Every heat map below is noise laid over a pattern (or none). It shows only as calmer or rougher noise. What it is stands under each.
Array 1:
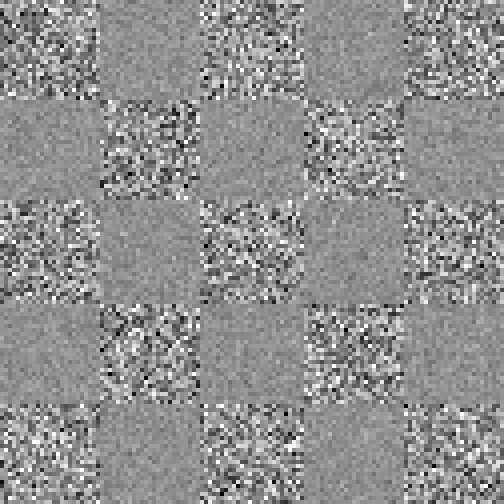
a checkerboard
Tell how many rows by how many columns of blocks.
5 by 5
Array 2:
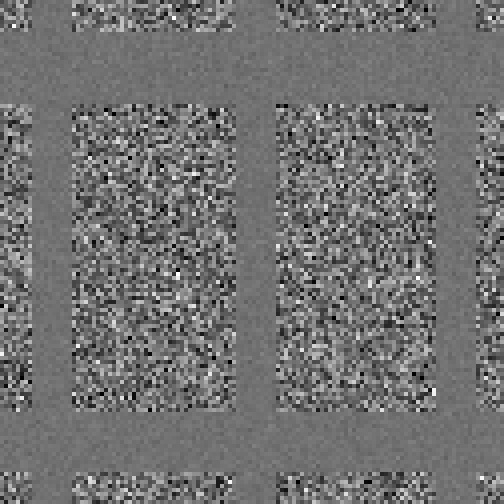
bands of rows crossing bands of columns
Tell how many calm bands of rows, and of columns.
2 and 3
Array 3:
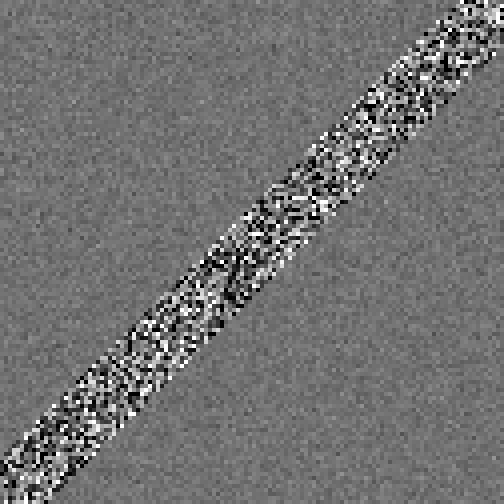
a diagonal band
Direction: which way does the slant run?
bottom left to top right
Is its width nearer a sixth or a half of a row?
a sixth
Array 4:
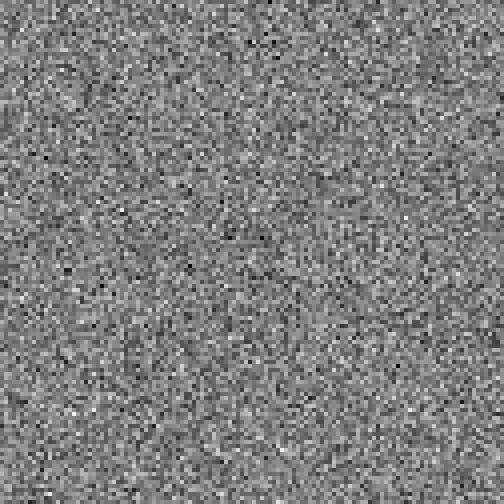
only noise
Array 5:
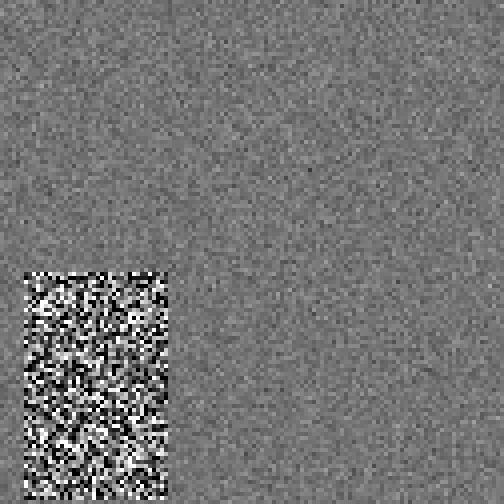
one block
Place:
bottom left
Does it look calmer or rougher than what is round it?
rougher
